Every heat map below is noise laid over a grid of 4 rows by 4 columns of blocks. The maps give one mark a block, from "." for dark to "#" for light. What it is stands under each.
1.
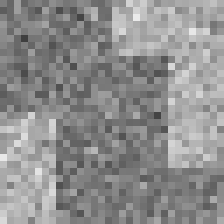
. . # #
. . . #
# . . #
# . . .
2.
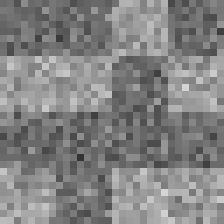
. . # .
# # . #
. . . .
# . # #
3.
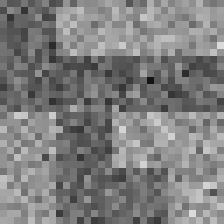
. # # #
. . . .
# . # #
# . . #
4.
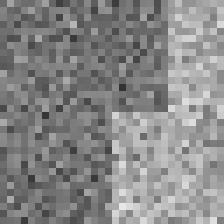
. . . #
. . . #
. . # #
. . # #
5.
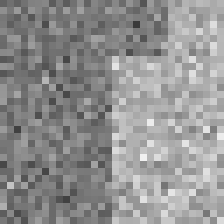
. . . #
. . # #
. . # #
. . # #
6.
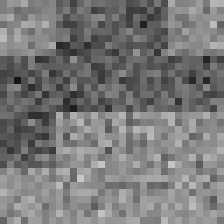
# . . #
. . . .
. # # #
# # # #
